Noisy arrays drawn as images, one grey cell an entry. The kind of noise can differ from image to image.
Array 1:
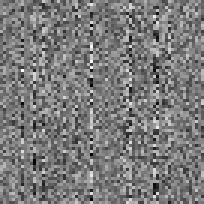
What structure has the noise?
columns of uneven size
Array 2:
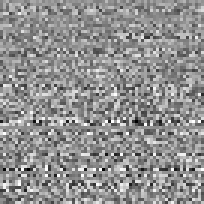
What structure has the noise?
rows of uneven size
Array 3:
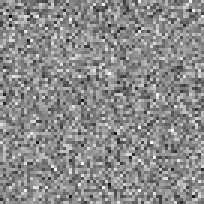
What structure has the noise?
independent entries
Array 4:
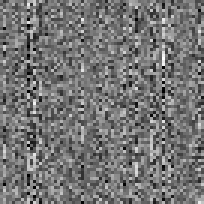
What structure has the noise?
columns of uneven size
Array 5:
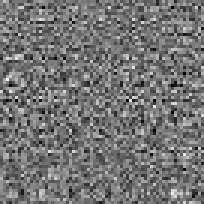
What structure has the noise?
low rank plus noise
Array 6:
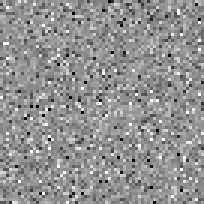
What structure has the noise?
heavy tails
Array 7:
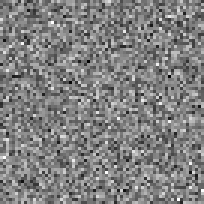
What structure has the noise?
independent entries
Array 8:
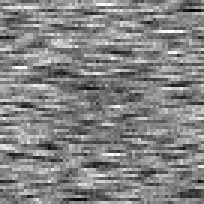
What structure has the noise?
streaked along the rows
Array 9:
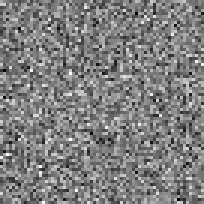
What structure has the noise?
independent entries
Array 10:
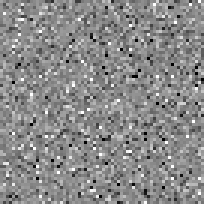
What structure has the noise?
heavy tails
